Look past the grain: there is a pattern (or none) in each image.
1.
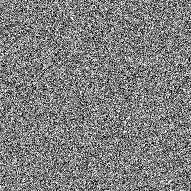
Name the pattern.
only noise
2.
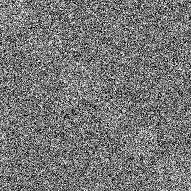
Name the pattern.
blocks along the diagonal
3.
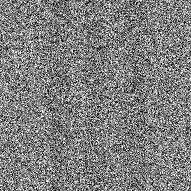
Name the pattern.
bands of columns
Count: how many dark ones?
3
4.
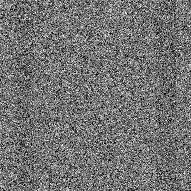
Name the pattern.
bands of columns
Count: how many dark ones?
2
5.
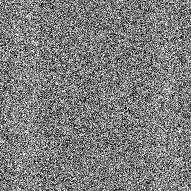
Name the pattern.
bands of columns
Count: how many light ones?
2
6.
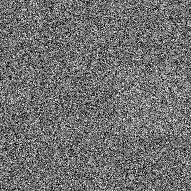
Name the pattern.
one block
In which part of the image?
middle right
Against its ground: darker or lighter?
lighter
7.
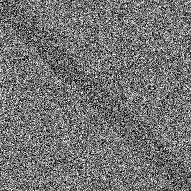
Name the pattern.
a diagonal band
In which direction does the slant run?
top left to bottom right
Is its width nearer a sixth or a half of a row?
a sixth
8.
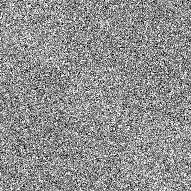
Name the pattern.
blocks along the diagonal
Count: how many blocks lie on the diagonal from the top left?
3
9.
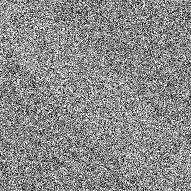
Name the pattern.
a diagonal band
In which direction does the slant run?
top left to bottom right
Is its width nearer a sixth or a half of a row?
a half
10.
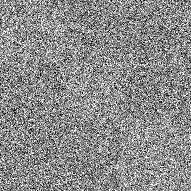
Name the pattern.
blocks along the diagonal
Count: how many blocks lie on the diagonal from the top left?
3
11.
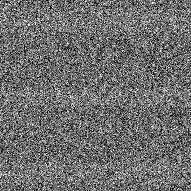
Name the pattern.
bands of rows
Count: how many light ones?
3
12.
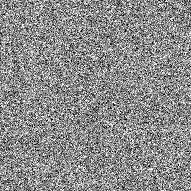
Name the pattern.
only noise
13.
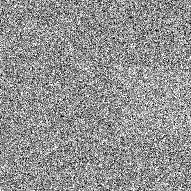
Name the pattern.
one block
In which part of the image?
middle right
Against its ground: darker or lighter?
lighter
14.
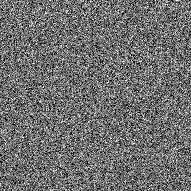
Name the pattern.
only noise
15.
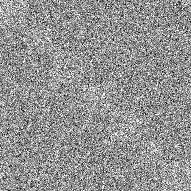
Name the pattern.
blocks along the diagonal
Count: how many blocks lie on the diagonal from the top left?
7
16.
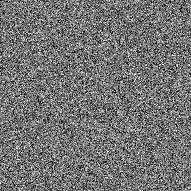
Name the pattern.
only noise
